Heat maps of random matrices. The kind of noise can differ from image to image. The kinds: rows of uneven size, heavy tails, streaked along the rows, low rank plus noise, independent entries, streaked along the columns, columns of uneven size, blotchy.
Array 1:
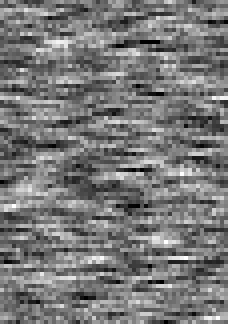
streaked along the rows
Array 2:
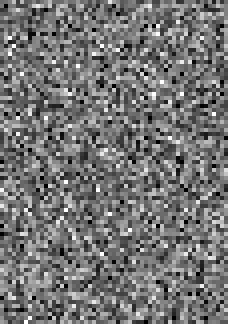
independent entries
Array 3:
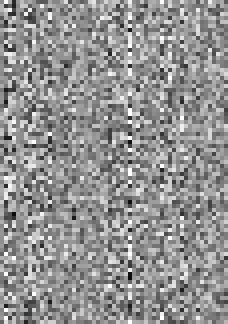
columns of uneven size
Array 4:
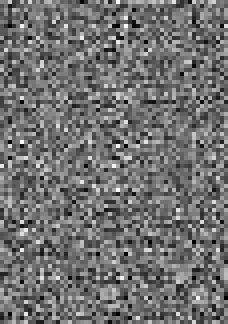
low rank plus noise
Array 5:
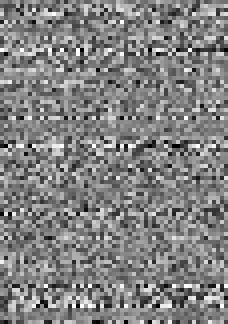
rows of uneven size
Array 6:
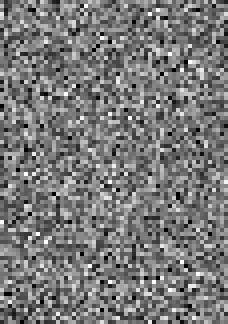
independent entries
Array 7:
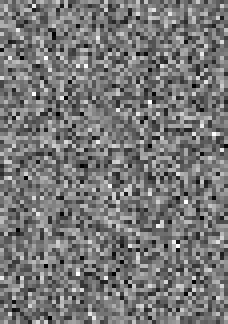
independent entries
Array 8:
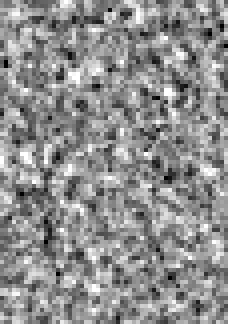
blotchy
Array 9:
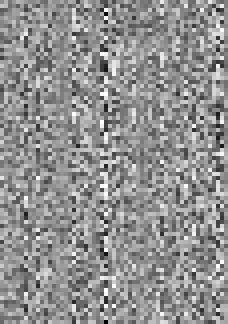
columns of uneven size
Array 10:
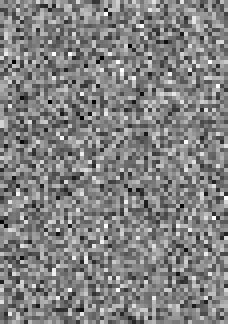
independent entries
